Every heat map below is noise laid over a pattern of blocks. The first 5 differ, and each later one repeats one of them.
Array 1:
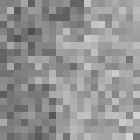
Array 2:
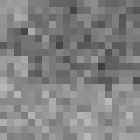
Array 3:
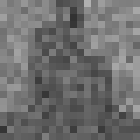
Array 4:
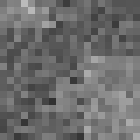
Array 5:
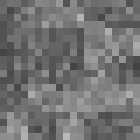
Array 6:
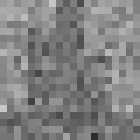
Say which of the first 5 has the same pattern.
3
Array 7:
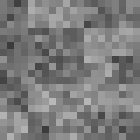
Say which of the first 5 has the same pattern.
5
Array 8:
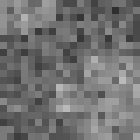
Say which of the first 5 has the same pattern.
4
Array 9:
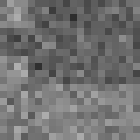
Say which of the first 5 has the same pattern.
2
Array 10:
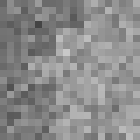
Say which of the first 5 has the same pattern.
1
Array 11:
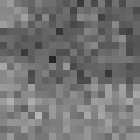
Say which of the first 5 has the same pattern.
2
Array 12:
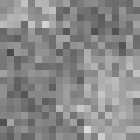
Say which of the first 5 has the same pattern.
4
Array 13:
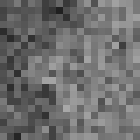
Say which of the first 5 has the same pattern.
1
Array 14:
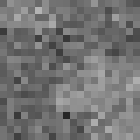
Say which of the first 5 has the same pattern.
4
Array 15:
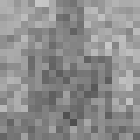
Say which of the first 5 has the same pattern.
3
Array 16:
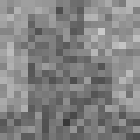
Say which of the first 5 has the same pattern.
3
